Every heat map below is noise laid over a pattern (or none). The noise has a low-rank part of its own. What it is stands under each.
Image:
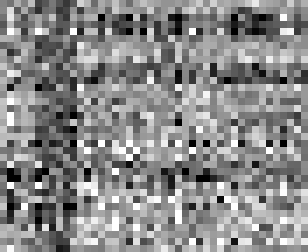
bands of rows crossing bands of columns
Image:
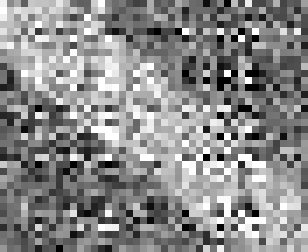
a diagonal band
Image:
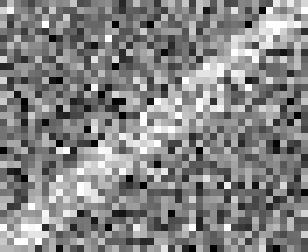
a diagonal band
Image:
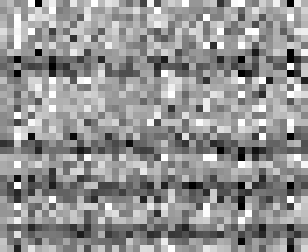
bands of rows
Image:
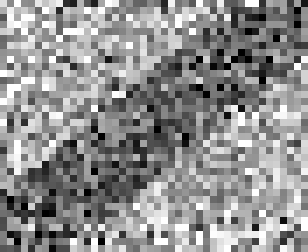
a diagonal band
